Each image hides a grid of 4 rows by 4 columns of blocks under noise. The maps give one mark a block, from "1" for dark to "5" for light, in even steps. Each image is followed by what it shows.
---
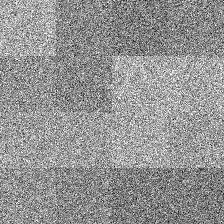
5 2 1 2
3 2 5 5
4 4 5 4
3 2 1 1
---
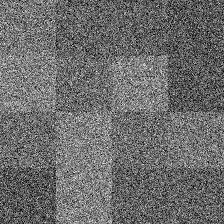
4 2 2 1
5 3 5 1
3 5 3 4
1 5 2 2
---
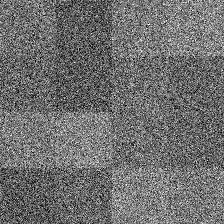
3 1 4 5
2 1 3 2
4 5 3 2
1 2 5 4
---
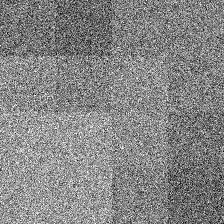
2 1 3 3
4 3 4 3
5 5 4 2
5 5 3 1
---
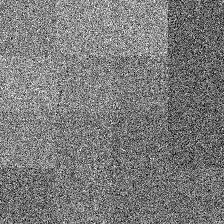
4 5 5 1
5 4 3 1
4 3 2 1
2 3 2 2
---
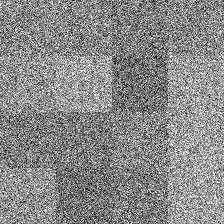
3 3 2 3
4 5 1 5
2 2 3 5
4 1 2 5
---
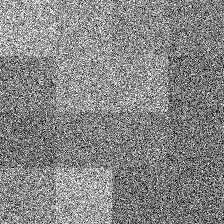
5 4 3 2
2 4 4 1
1 2 2 1
3 5 1 1
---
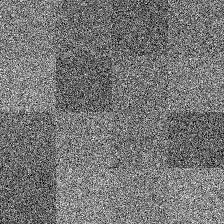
4 2 1 3
5 1 3 4
2 4 3 1
1 5 4 5
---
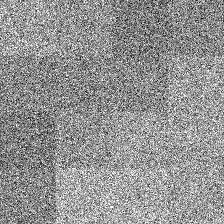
4 3 1 2
2 2 2 4
1 3 4 4
2 5 5 4
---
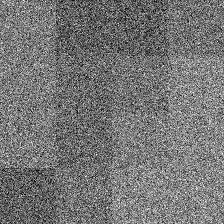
4 1 1 3
4 2 3 5
4 2 4 5
1 3 5 5
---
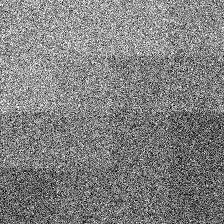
5 5 5 4
5 4 3 3
3 3 2 1
1 2 2 1
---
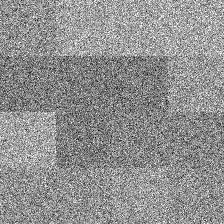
3 5 5 5
1 1 1 4
5 1 2 2
3 3 4 3
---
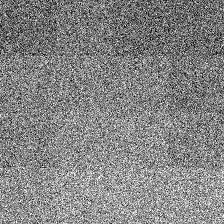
1 2 1 1
3 3 3 2
3 4 4 3
4 5 5 5
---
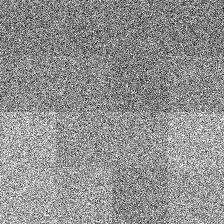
1 1 1 1
2 2 1 2
5 3 3 5
5 4 2 4
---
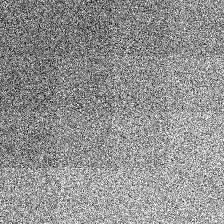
1 1 2 3
1 2 3 4
2 3 4 5
4 5 5 5
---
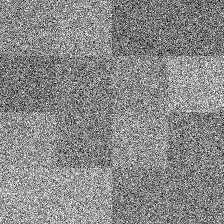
3 4 1 1
1 2 3 5
4 2 4 2
5 5 2 2
